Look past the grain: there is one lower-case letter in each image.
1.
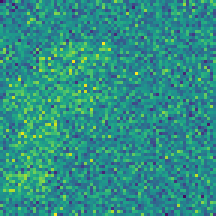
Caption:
light f
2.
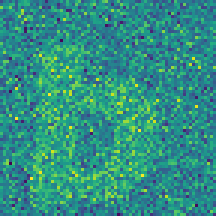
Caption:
light b
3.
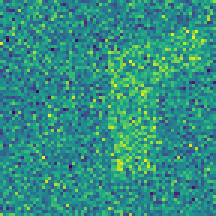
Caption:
light r
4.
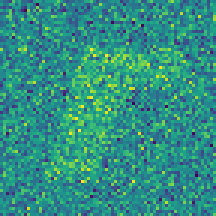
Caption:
light r
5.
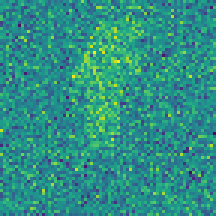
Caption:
light f
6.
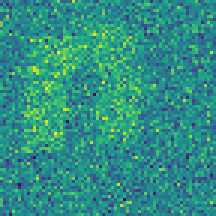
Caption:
light n
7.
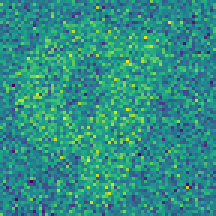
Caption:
light q
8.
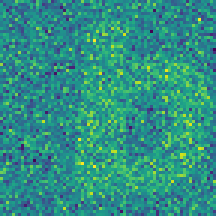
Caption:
light b
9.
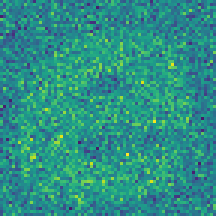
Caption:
light e
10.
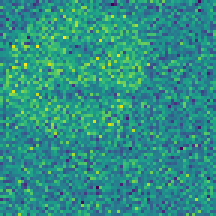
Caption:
light e
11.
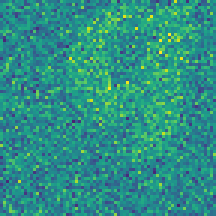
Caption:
light q
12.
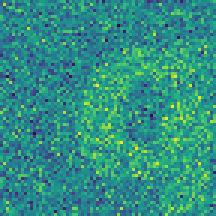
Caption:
light q
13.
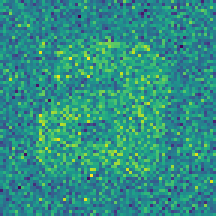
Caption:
light a
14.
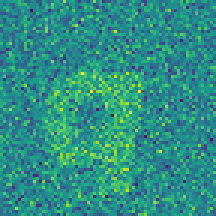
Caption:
light q
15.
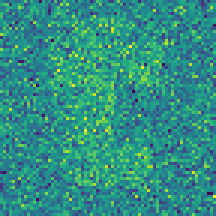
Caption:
light t
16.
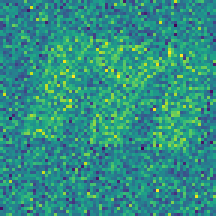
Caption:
light m
